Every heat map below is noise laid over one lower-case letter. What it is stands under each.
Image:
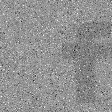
f
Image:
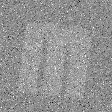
m
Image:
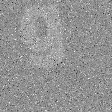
g
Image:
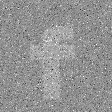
f
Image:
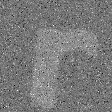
r
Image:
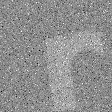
r
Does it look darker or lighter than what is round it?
lighter
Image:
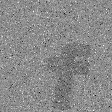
f
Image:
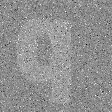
q
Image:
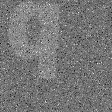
q
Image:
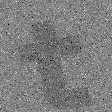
t
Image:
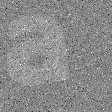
a
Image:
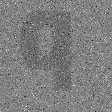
q
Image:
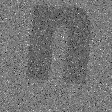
n
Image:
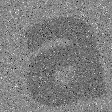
a
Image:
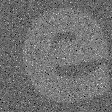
e
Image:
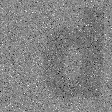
d
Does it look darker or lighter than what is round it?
darker
